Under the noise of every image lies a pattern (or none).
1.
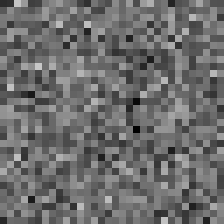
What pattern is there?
only noise
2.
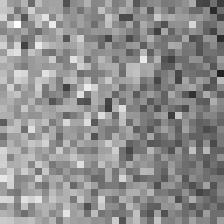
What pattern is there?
a smooth slope
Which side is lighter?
left
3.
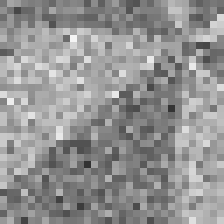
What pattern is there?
spokes from one point
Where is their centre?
top right
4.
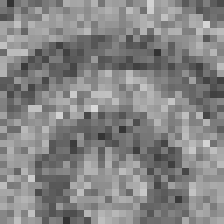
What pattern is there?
rings round one point
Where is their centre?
bottom middle
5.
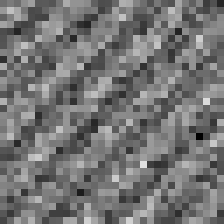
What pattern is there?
diagonal stripes
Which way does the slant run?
bottom left to top right
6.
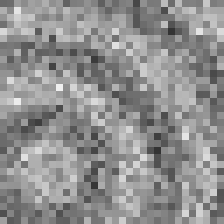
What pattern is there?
rings round one point
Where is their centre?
bottom left
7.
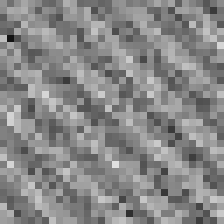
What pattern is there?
diagonal stripes
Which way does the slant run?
top left to bottom right
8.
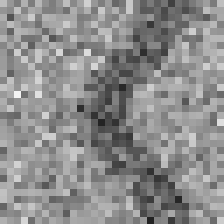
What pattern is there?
a wavy band
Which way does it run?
top to bottom
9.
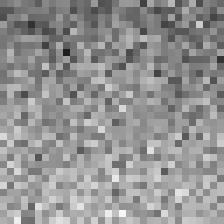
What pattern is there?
a smooth slope
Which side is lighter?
bottom
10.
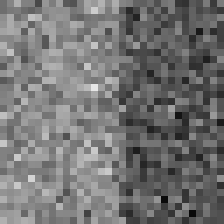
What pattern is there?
a sharp edge
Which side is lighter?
left
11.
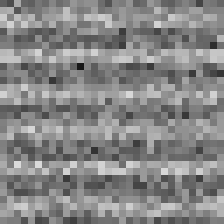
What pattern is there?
horizontal stripes
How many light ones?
6
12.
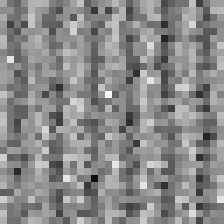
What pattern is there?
vertical stripes
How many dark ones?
6
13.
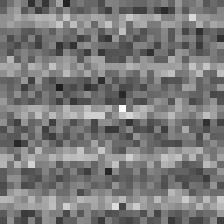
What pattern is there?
horizontal stripes
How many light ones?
5
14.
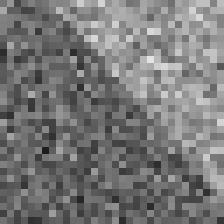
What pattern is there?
a sharp edge
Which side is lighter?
top right
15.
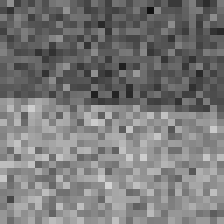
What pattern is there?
a sharp edge
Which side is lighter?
bottom
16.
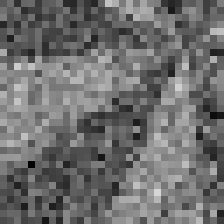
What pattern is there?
spokes from one point
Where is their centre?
top right
